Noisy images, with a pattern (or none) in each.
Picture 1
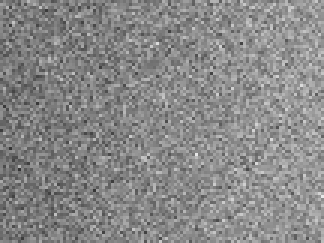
a smooth slope
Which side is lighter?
right
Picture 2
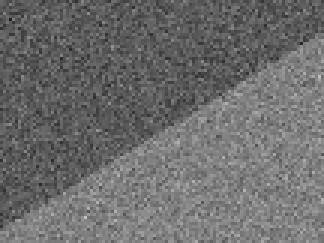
a sharp edge
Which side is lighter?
bottom right
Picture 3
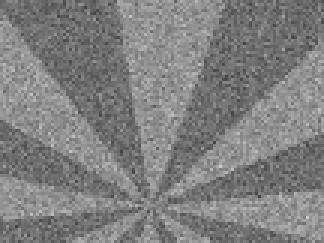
spokes from one point
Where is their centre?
bottom middle
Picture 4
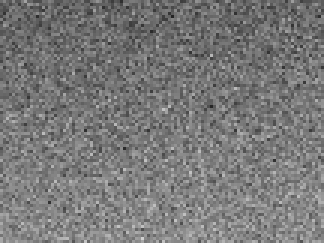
a smooth slope
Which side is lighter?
bottom
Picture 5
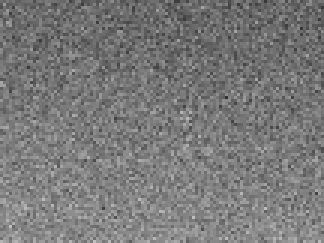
a smooth slope
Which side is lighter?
bottom
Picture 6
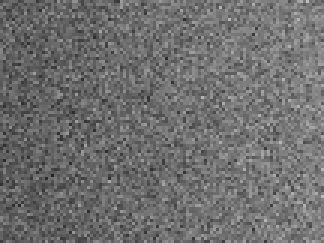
a smooth slope
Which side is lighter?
right
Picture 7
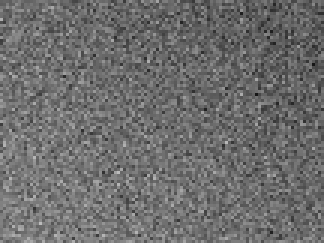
a smooth slope
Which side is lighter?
bottom left
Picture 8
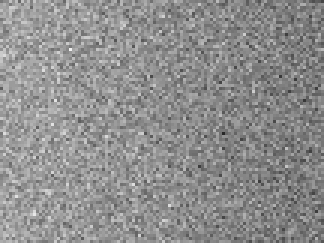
a smooth slope
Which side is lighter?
left
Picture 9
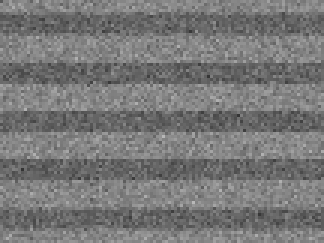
horizontal stripes
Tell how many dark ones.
5
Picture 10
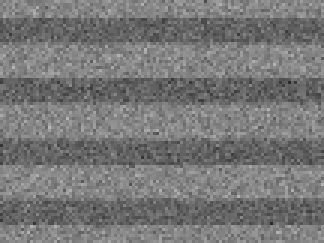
horizontal stripes
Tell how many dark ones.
4
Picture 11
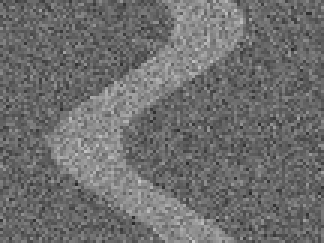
a wavy band
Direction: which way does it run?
top to bottom
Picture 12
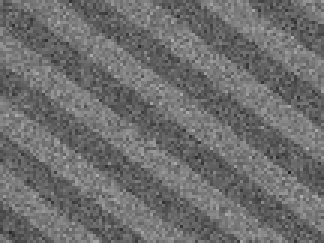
diagonal stripes
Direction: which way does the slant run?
top left to bottom right
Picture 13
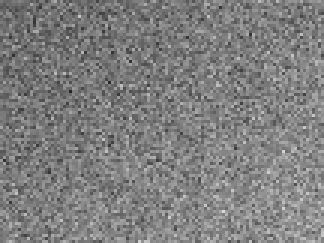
a smooth slope
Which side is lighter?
bottom right
